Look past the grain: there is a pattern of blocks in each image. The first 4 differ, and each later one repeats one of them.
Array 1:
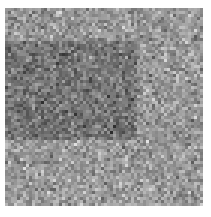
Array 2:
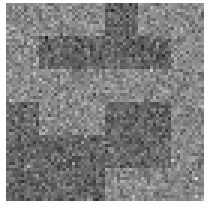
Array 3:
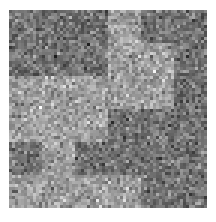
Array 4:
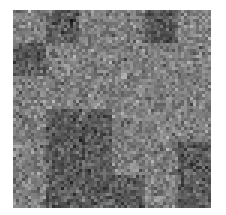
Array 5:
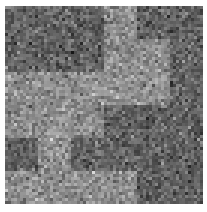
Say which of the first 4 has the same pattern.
3
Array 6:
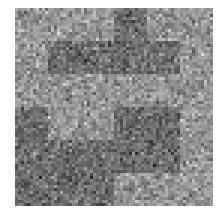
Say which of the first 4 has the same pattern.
2
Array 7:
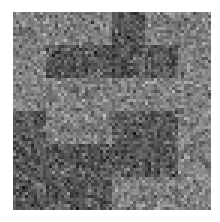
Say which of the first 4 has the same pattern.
2
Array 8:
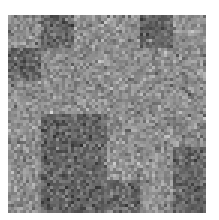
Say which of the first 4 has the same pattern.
4
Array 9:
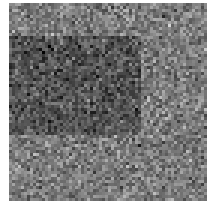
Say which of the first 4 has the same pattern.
1
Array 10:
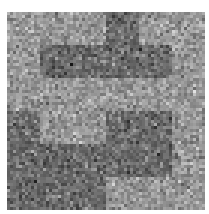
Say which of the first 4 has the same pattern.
2
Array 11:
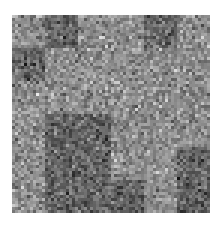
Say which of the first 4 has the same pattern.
4
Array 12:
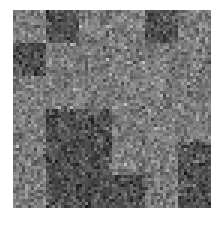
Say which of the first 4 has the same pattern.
4
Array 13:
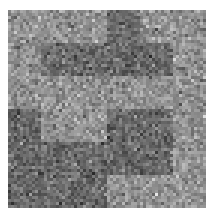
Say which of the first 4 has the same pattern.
2
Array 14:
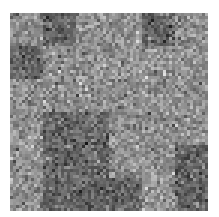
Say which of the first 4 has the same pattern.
4
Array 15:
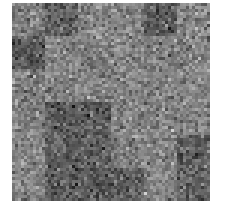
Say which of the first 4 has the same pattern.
4
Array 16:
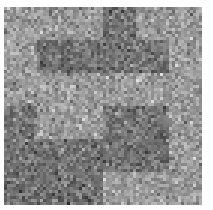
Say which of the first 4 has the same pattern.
2
